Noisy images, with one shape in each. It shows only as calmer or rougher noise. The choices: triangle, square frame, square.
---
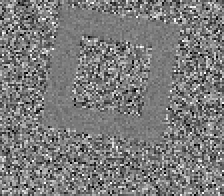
calm square frame
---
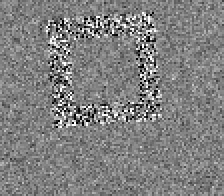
rough square frame
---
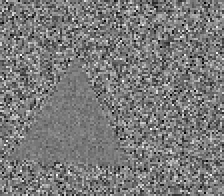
calm triangle
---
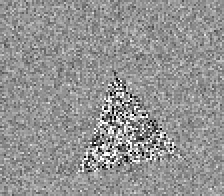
rough triangle
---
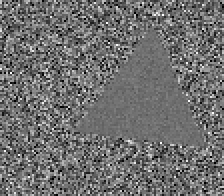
calm triangle
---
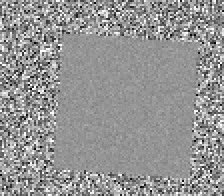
calm square
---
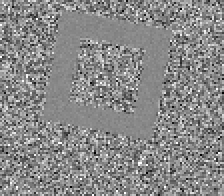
calm square frame
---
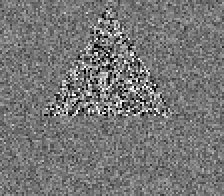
rough triangle
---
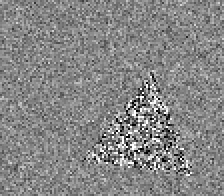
rough triangle
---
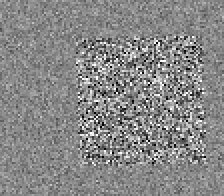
rough square
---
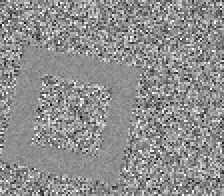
calm square frame
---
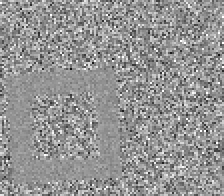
calm square frame
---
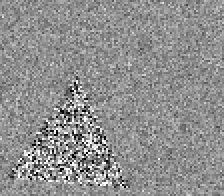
rough triangle
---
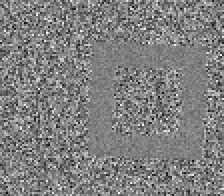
calm square frame
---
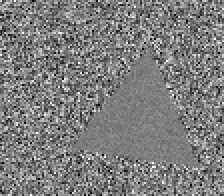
calm triangle
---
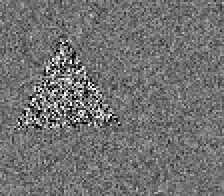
rough triangle
